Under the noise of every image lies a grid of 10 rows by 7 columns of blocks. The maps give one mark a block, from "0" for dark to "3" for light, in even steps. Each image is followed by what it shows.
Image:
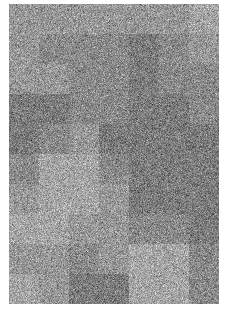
2222223
2111012
2211011
0011001
0120000
1331000
2332000
3322110
2212331
3200331
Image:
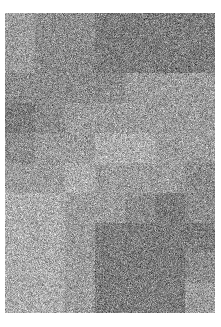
2110000
2110000
1111222
0122222
1223322
2232221
3322101
3320000
3320001
3320002
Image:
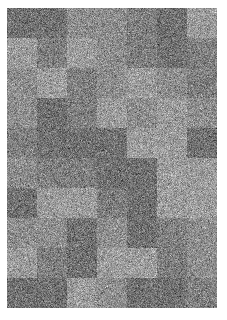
0022103
3132101
2312321
2013232
1000330
2110033
0331033
2202012
3103312
0032001
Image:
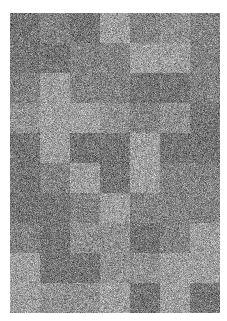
0103121
0011331
1311001
2332120
0300300
0130311
0013111
1022013
3002233
3223030
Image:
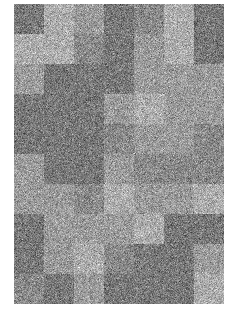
0320130
3310230
2000222
0002322
0001221
2002111
2213223
0222300
0231002
1020003
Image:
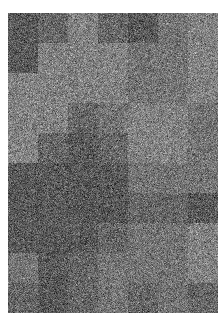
0131023
0333223
3333223
3312332
3101332
0000222
0000110
0001223
2012223
1012121
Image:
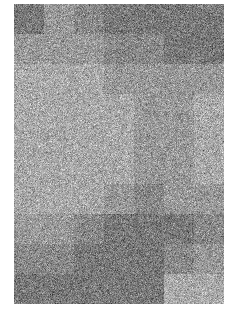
0210000
2221100
3332222
3333223
3333223
3333223
3332122
2210001
1100012
0000033
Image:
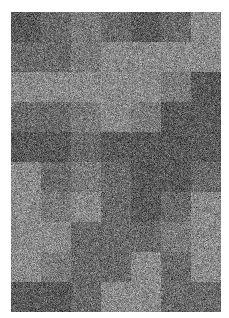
0121013
1123333
3333320
1123200
0010000
3121001
3231013
3311123
3211313
0013311
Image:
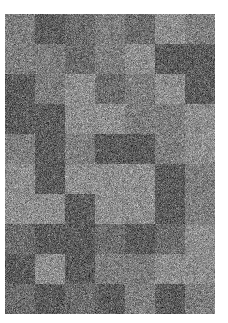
2012132
2212300
0231230
0033223
2020023
3033302
3303302
1001013
0302233
1010202
